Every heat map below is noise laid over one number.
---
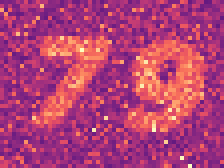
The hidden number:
79
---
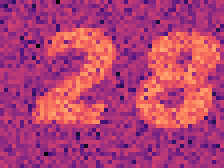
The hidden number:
28
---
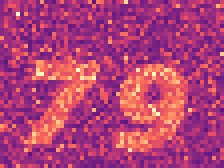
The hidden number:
79
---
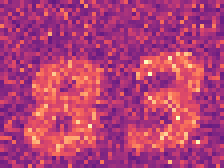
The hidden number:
83
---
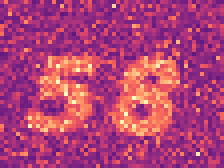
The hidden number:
58
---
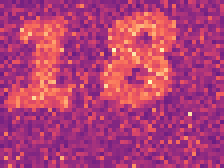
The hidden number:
18
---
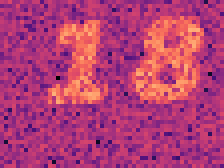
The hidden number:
18
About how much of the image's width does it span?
two thirds
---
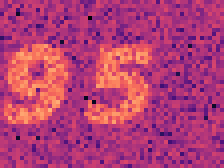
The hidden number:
95
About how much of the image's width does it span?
two thirds
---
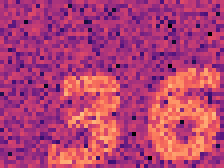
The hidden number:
36
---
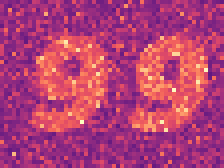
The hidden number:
99
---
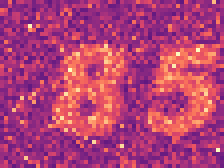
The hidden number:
85
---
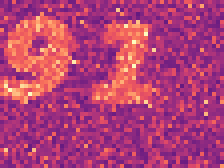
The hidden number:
91
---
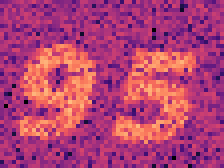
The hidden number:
95
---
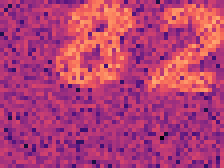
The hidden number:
82
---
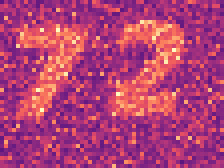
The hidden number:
72
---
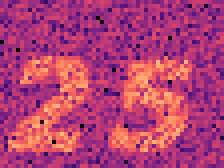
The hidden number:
25
